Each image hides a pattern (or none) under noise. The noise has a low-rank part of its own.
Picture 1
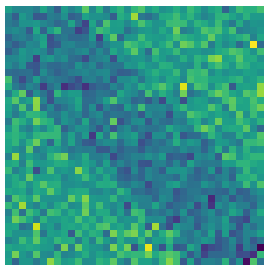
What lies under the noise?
a diagonal band
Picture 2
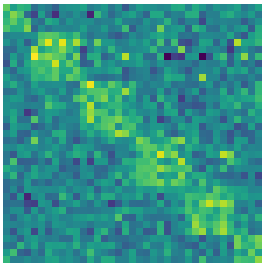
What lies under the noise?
blocks along the diagonal
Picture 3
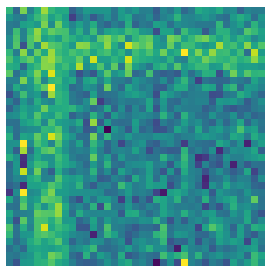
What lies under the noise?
bands of rows crossing bands of columns
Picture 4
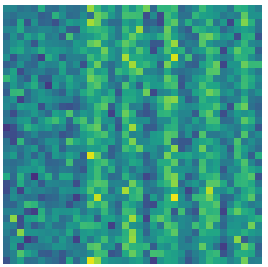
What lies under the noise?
bands of columns
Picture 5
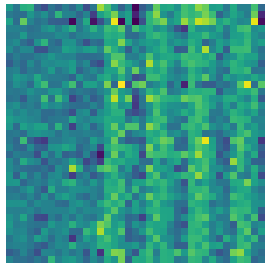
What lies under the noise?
bands of columns
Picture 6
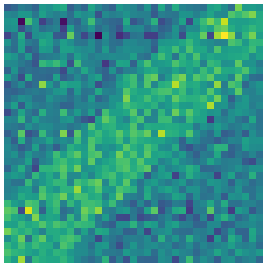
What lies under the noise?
a diagonal band
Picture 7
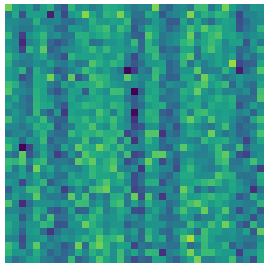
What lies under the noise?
bands of columns
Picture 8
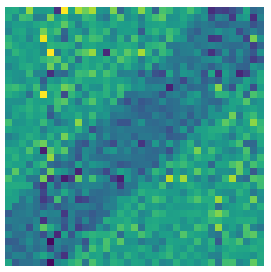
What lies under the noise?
a diagonal band
